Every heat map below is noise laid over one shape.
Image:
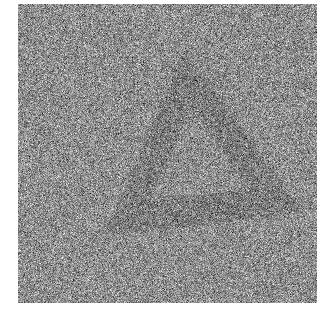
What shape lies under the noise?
triangle frame
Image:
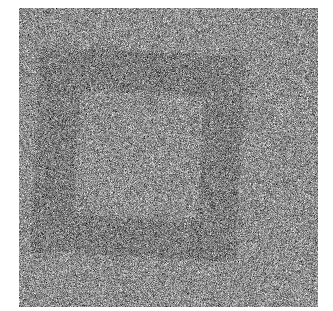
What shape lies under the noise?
square frame
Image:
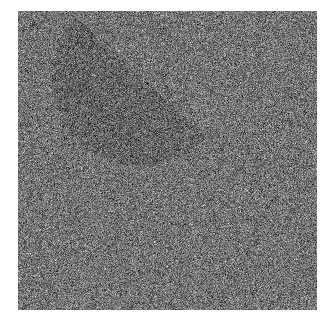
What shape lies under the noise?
half disc
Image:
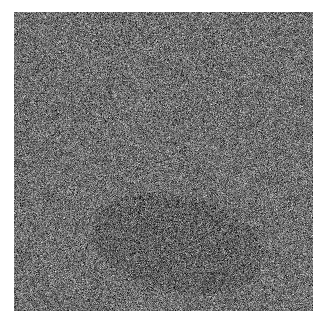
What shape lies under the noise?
ellipse
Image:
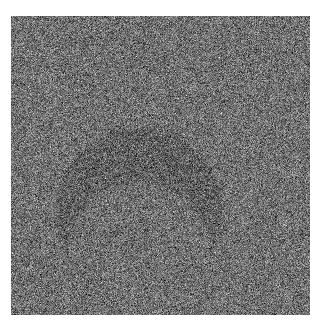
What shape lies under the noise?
crescent
